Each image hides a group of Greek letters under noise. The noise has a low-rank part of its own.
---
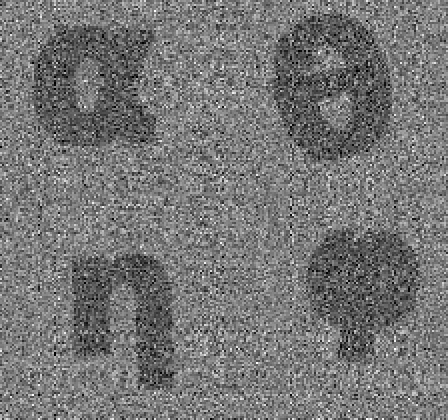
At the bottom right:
phi
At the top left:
alpha
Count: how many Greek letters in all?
4
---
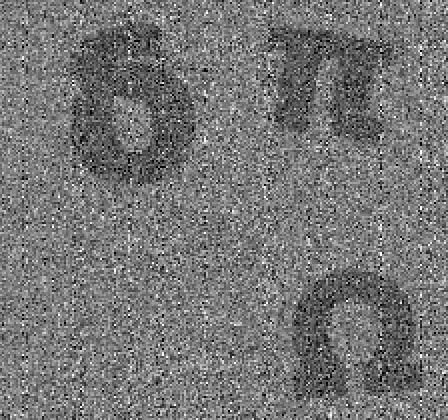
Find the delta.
top left
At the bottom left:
nothing
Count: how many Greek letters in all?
3
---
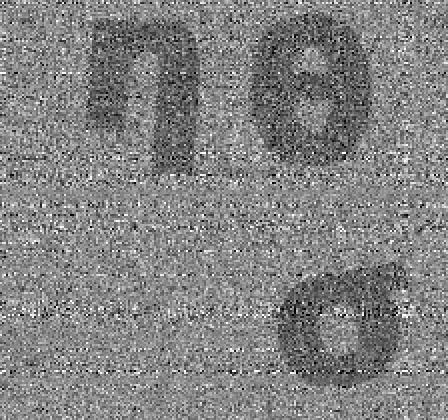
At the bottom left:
nothing
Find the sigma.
bottom right
